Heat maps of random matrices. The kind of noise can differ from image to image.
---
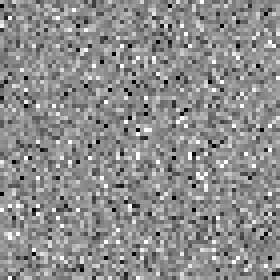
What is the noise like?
heavy tails
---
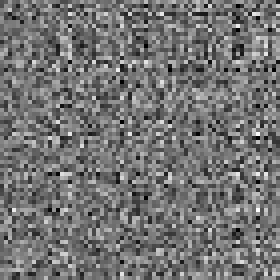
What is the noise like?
low rank plus noise
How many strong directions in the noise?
three or four
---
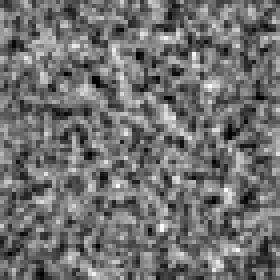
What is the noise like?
blotchy
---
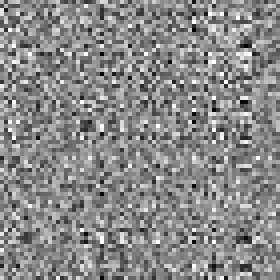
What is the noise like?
low rank plus noise
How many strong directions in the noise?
three or four
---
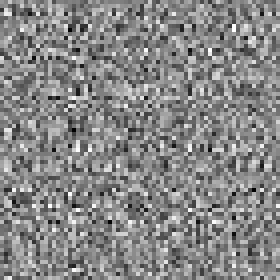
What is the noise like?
low rank plus noise
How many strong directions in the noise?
three or four
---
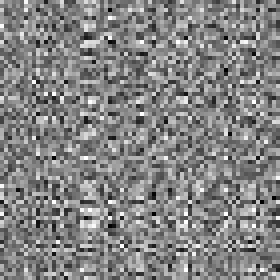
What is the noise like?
low rank plus noise
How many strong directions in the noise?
one
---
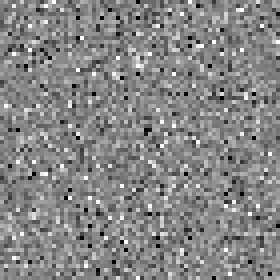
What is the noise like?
heavy tails
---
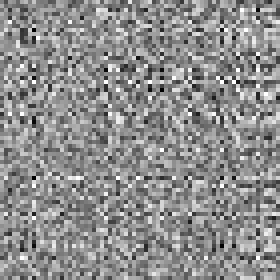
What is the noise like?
low rank plus noise
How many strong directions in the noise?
two
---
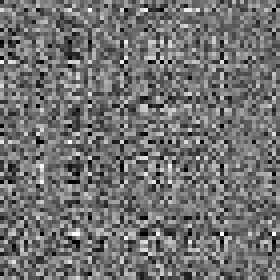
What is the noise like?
low rank plus noise
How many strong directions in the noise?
two
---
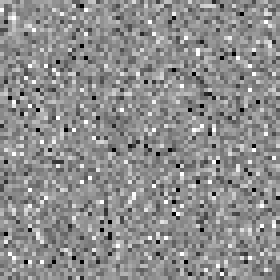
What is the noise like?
heavy tails
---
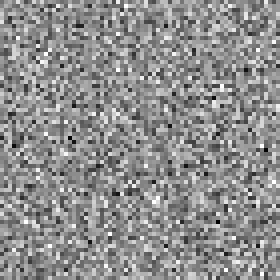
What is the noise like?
independent entries
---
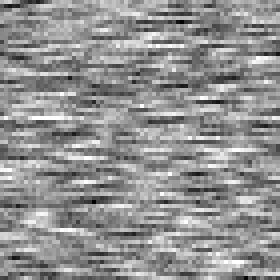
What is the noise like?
streaked along the rows
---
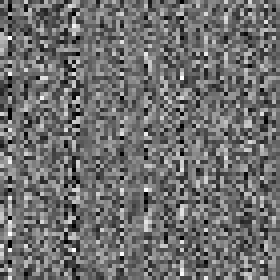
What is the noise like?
columns of uneven size
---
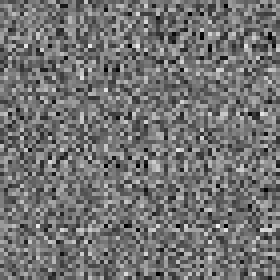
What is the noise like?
low rank plus noise
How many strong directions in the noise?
five to eight
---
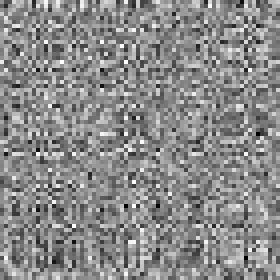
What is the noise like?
low rank plus noise
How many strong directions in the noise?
one
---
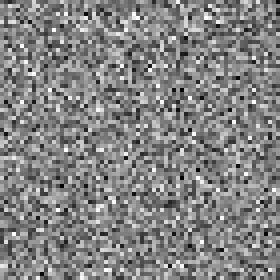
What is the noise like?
independent entries
